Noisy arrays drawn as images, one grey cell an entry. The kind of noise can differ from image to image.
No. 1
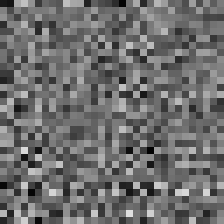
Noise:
low rank plus noise
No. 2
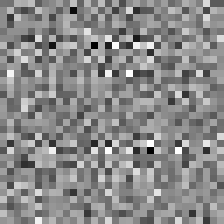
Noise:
low rank plus noise
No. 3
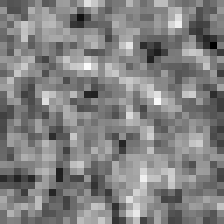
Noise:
blotchy
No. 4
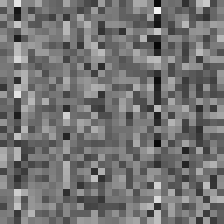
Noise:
columns of uneven size
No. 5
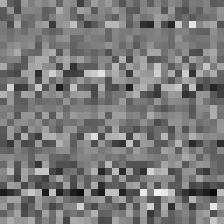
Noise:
rows of uneven size
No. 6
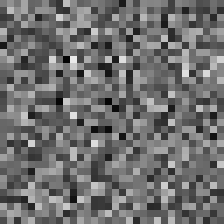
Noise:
low rank plus noise
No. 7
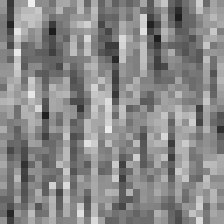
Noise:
streaked along the columns
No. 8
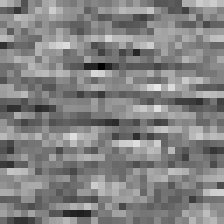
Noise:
streaked along the rows
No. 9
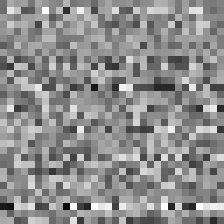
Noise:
rows of uneven size
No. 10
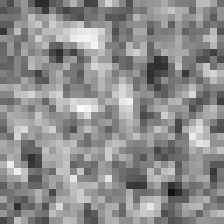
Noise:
blotchy
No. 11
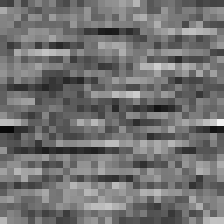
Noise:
streaked along the rows
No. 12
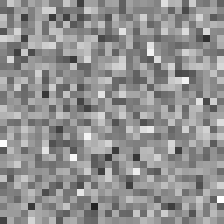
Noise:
independent entries
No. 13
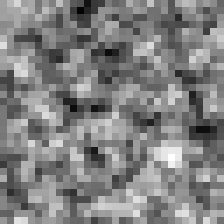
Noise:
blotchy
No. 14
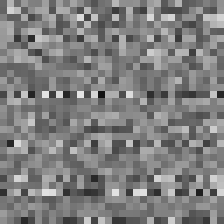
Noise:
rows of uneven size
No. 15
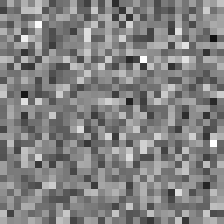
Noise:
low rank plus noise
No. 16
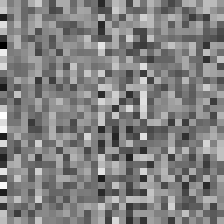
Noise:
columns of uneven size
